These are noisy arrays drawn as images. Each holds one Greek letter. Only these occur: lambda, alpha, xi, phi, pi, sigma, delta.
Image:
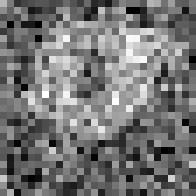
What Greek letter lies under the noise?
sigma
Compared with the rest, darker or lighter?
lighter
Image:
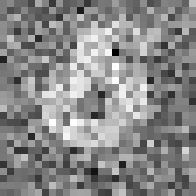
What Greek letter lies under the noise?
delta
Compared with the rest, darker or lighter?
lighter
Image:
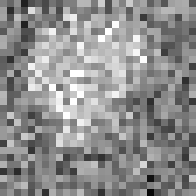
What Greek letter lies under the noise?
phi
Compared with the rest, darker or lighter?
lighter
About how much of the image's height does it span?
two thirds
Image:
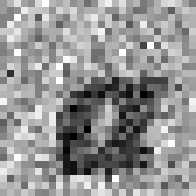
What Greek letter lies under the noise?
alpha
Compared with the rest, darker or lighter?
darker
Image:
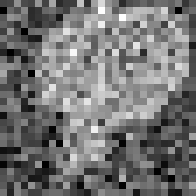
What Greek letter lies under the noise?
phi
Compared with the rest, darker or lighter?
lighter
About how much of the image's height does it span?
nearly all
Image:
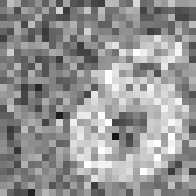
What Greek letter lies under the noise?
delta
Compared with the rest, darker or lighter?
lighter
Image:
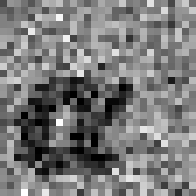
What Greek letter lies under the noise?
alpha
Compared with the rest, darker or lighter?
darker
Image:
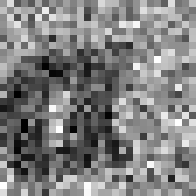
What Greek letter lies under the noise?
alpha
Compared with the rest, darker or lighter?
darker
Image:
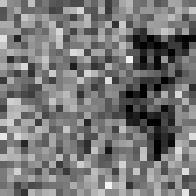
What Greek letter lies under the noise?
xi
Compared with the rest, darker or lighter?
darker
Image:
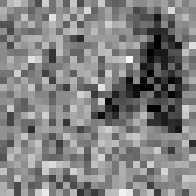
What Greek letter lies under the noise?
lambda
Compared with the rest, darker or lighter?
darker
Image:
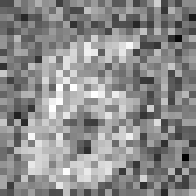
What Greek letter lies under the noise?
delta
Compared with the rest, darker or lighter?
lighter
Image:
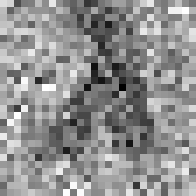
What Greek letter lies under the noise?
lambda
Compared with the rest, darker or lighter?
darker
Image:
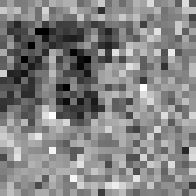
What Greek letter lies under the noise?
pi
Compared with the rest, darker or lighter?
darker
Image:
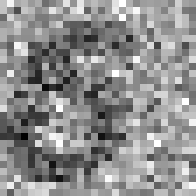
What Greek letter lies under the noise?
delta
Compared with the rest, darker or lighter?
darker
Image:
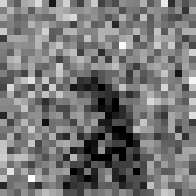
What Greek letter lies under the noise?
lambda
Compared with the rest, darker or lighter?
darker
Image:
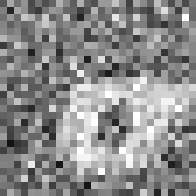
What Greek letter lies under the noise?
sigma
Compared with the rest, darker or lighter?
lighter
